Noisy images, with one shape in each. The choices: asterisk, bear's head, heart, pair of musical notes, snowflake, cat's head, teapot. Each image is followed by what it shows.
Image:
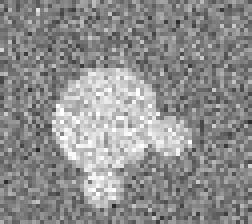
bear's head
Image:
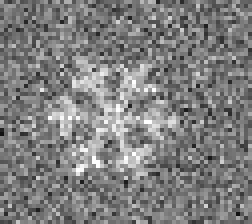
snowflake
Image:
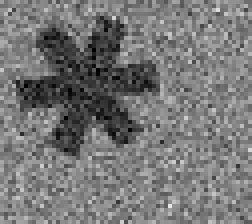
asterisk
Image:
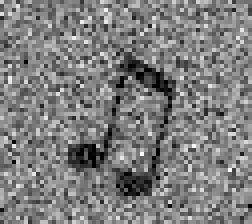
pair of musical notes
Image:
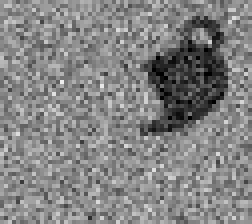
teapot
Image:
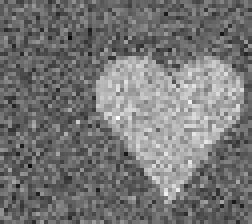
heart
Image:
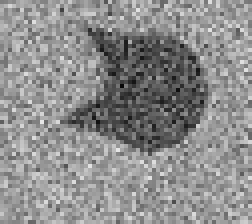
cat's head
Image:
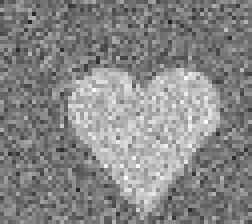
heart
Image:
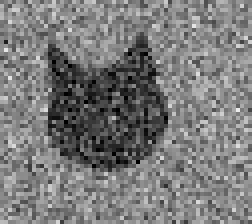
cat's head
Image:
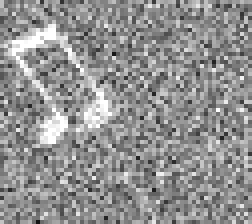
pair of musical notes
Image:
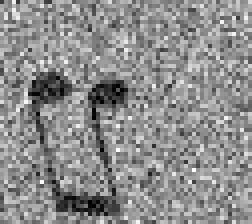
pair of musical notes
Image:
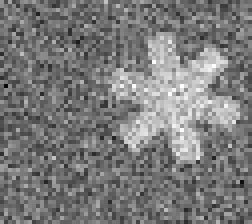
asterisk
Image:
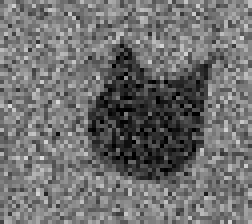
cat's head
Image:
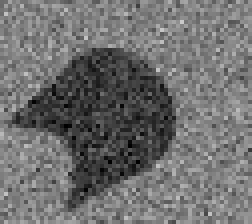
cat's head
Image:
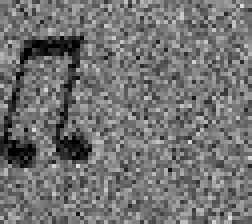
pair of musical notes
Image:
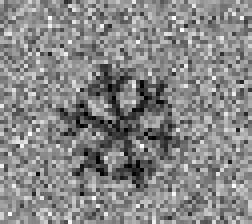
snowflake
